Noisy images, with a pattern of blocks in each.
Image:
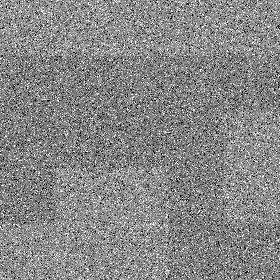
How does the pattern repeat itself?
no symmetry
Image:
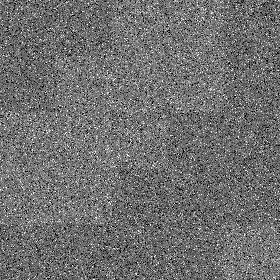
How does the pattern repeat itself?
mirrored about the diagonal from the top left
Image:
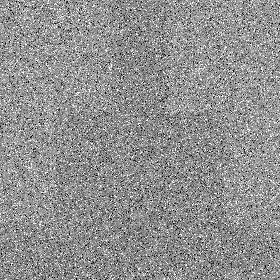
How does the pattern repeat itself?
left and right mirror each other
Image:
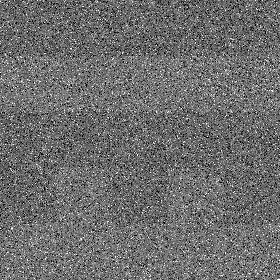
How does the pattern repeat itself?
left and right mirror each other
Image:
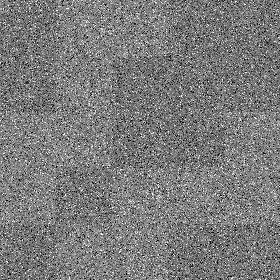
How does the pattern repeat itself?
mirrored about the diagonal from the bottom left
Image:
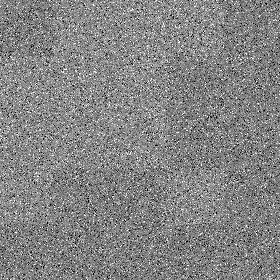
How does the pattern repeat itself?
mirrored about the diagonal from the top left
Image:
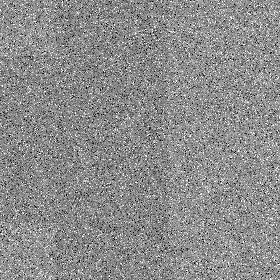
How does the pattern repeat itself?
top and bottom mirror each other
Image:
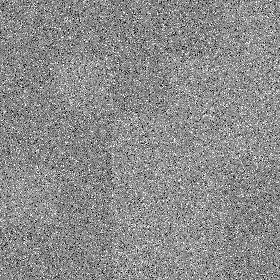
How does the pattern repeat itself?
no symmetry
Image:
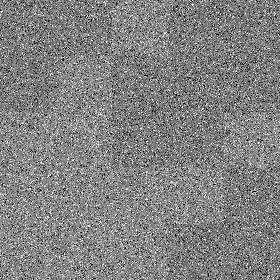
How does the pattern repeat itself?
mirrored about the diagonal from the bottom left
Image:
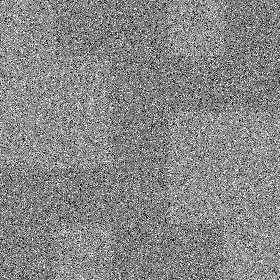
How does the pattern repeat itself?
the same after a half turn
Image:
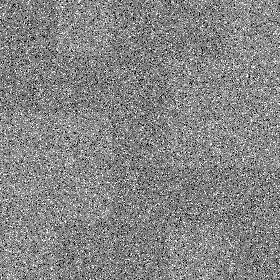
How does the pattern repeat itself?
the same after a half turn
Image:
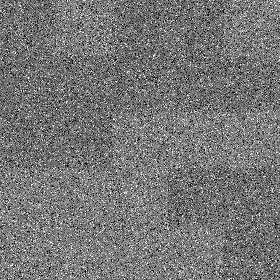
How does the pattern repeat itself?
no symmetry
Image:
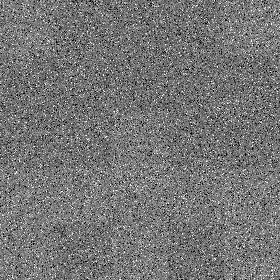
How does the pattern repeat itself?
left and right mirror each other
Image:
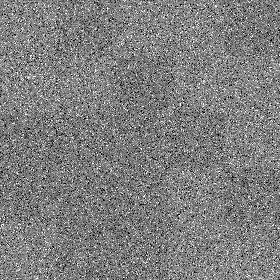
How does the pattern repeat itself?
mirrored about the diagonal from the bottom left
